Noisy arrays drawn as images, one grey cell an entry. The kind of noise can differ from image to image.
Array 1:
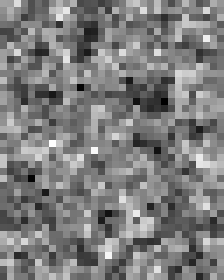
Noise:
blotchy
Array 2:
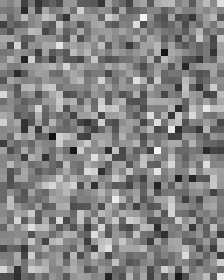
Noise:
independent entries
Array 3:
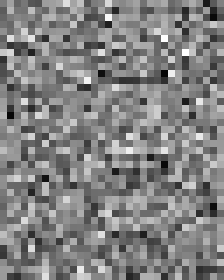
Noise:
low rank plus noise
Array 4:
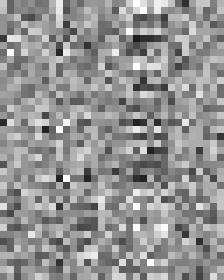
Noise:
low rank plus noise
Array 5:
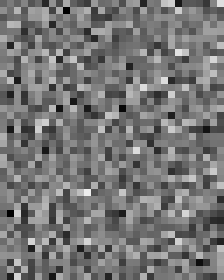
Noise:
low rank plus noise
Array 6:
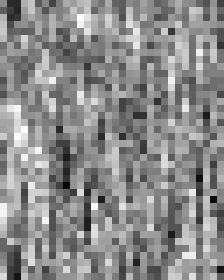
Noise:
streaked along the columns
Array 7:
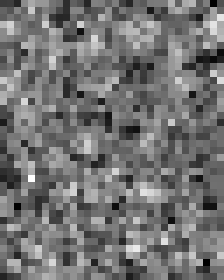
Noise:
blotchy
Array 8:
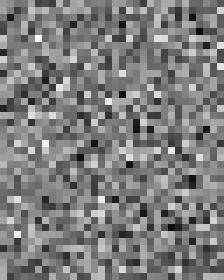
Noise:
independent entries
